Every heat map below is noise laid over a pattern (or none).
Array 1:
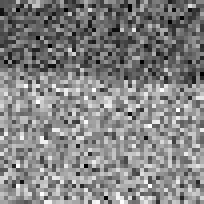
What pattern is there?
a sharp edge
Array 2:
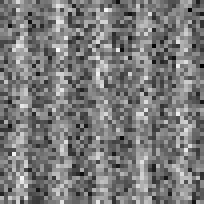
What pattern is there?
vertical stripes
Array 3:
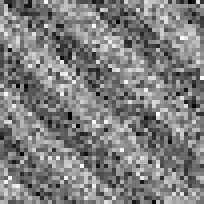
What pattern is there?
diagonal stripes
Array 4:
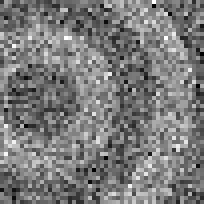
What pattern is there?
rings round one point
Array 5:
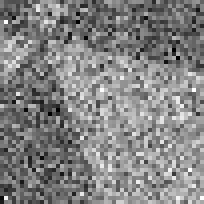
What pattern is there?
spokes from one point
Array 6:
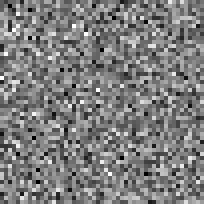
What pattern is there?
only noise
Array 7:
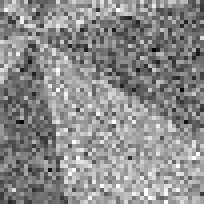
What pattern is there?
spokes from one point
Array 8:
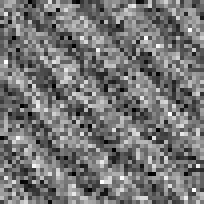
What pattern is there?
diagonal stripes
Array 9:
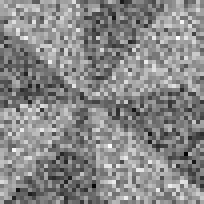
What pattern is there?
spokes from one point
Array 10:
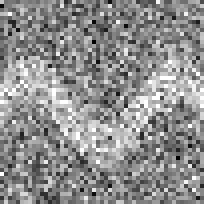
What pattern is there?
a wavy band
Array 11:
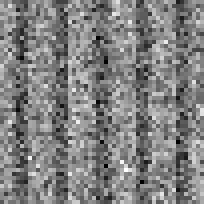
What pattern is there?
vertical stripes
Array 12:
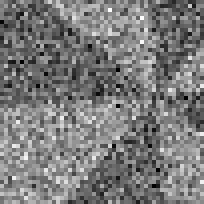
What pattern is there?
spokes from one point
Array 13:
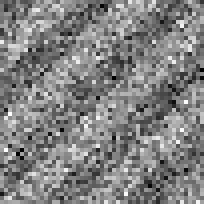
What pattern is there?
diagonal stripes
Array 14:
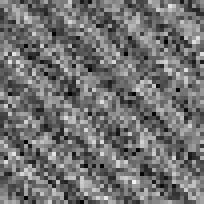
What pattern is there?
diagonal stripes
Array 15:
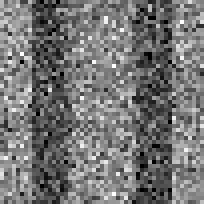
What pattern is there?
vertical stripes
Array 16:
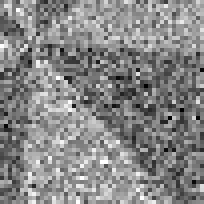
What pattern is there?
spokes from one point
